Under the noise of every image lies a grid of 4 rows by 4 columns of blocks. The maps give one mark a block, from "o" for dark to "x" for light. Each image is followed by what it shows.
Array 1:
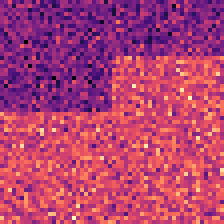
oooo
ooxx
xxxx
xxxx
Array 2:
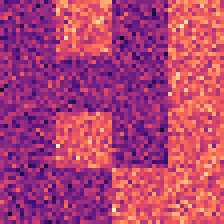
oxox
ooox
oxox
ooxx
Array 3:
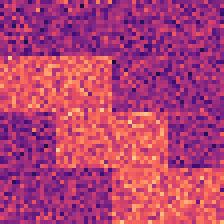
oooo
xxoo
oxxo
ooxx
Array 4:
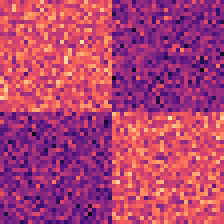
xxoo
xxoo
ooxx
ooxx
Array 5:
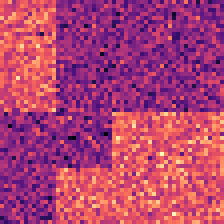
xooo
xooo
ooxx
oxxx
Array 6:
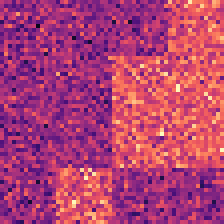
ooox
ooxx
ooxx
oxoo
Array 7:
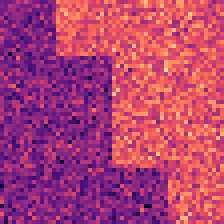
oxxx
ooxx
ooxx
ooox
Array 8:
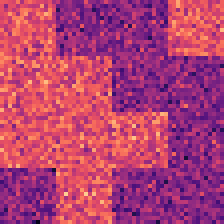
xoox
xxoo
xxxo
oxoo
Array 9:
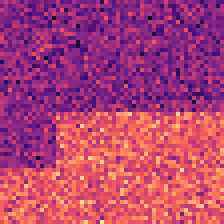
oooo
oooo
oxxx
xxxx
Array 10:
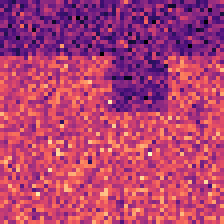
oooo
xxox
xxxx
xxxx
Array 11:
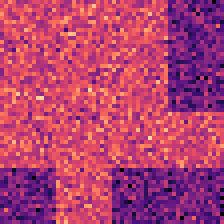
xxxo
xxxo
xxxx
oxoo
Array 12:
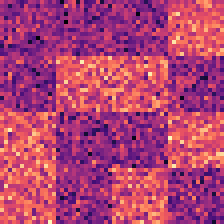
ooox
oxxo
xoox
xoxo
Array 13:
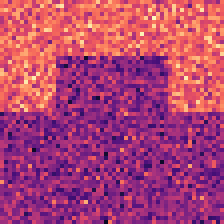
xxxx
xoox
oooo
oooo
